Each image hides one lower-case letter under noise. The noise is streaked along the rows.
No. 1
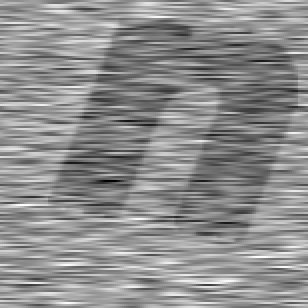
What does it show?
dark n
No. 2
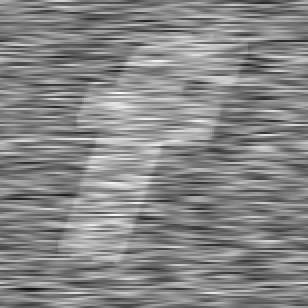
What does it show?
light f
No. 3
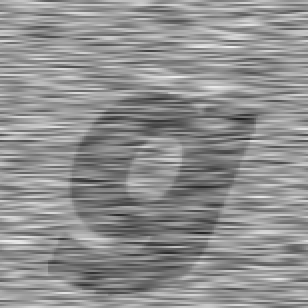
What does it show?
dark g
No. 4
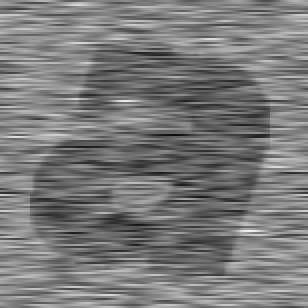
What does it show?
dark a
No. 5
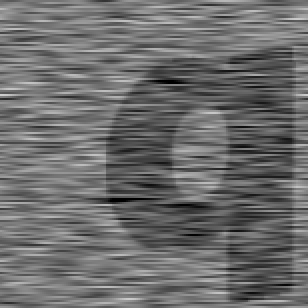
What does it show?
dark q
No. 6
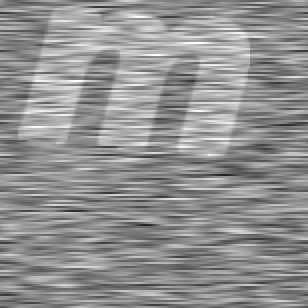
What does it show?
light m
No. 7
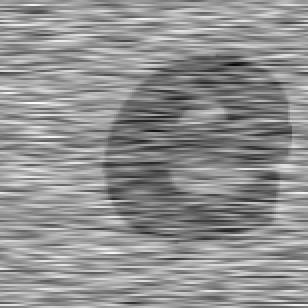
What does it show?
dark e
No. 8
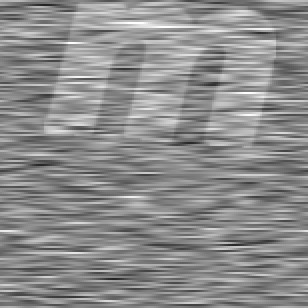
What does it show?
light m
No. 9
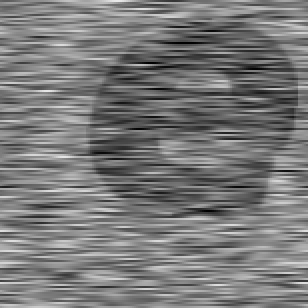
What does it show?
dark e
